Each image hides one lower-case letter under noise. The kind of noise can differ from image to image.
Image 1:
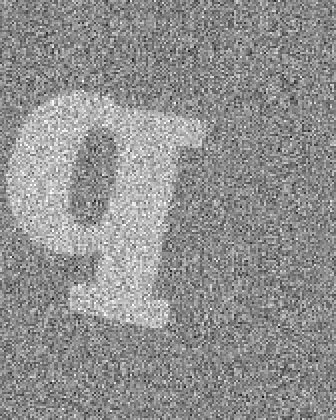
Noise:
low rank plus noise
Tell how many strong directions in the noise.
five to eight
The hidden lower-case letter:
q
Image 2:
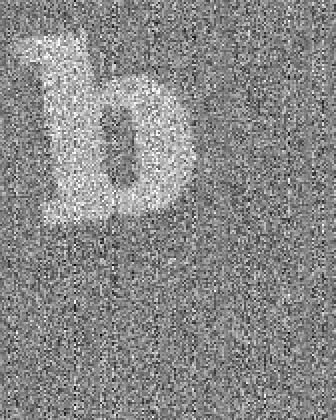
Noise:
columns of uneven size
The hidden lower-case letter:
b
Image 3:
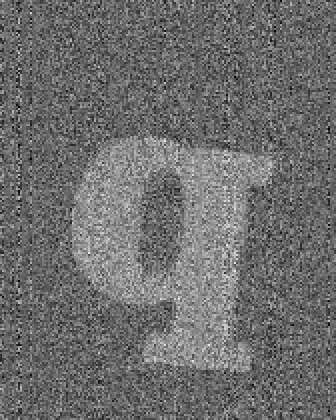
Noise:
columns of uneven size
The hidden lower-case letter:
q
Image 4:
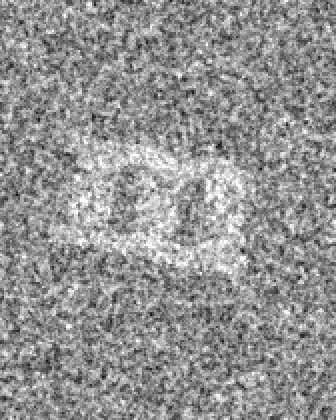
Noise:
blotchy
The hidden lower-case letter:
m
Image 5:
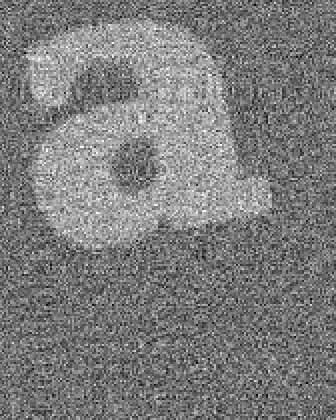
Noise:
low rank plus noise
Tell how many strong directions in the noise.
three or four
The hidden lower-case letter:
a
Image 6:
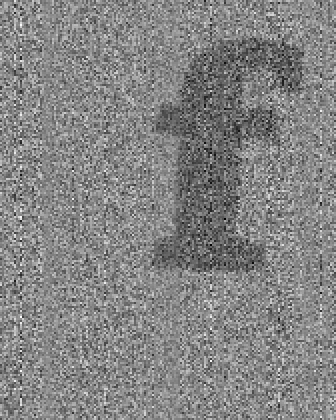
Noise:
columns of uneven size
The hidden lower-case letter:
f
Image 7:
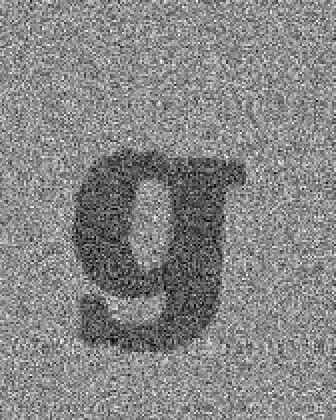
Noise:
low rank plus noise
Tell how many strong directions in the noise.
two
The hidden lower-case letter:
g
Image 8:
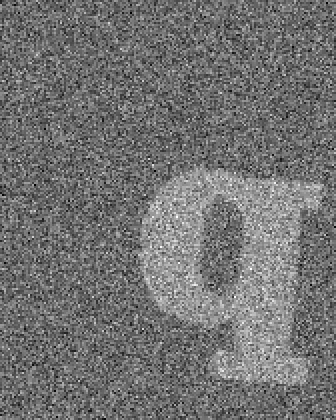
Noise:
independent entries
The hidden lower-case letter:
q
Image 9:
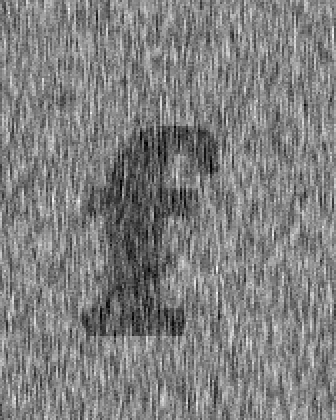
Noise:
streaked along the columns
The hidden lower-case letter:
f
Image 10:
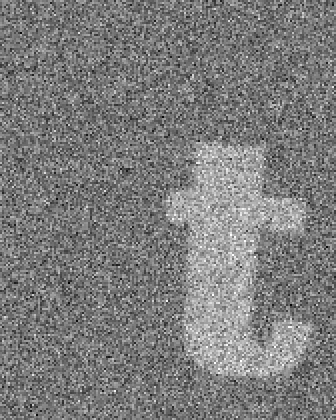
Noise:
independent entries
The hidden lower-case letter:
t
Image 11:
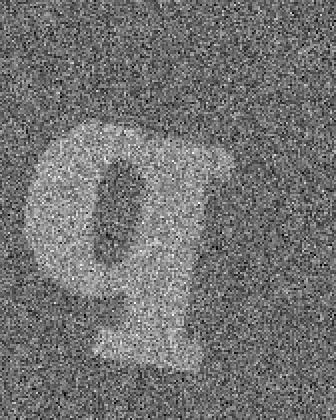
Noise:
independent entries
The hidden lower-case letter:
q
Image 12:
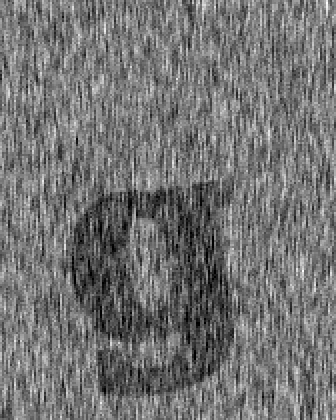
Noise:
streaked along the columns
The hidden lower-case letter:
g
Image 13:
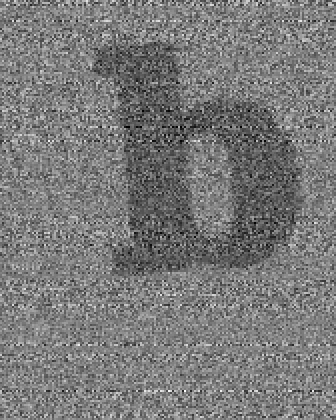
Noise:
rows of uneven size
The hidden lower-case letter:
b
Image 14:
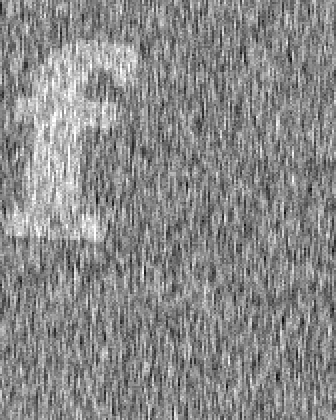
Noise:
streaked along the columns
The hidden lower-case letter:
f
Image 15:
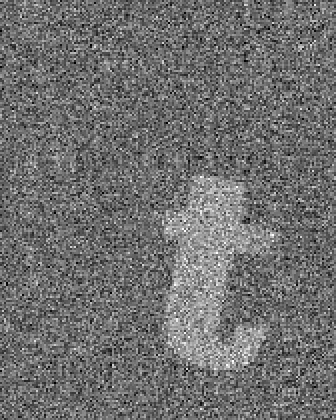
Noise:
low rank plus noise
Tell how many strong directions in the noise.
five to eight
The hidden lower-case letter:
t
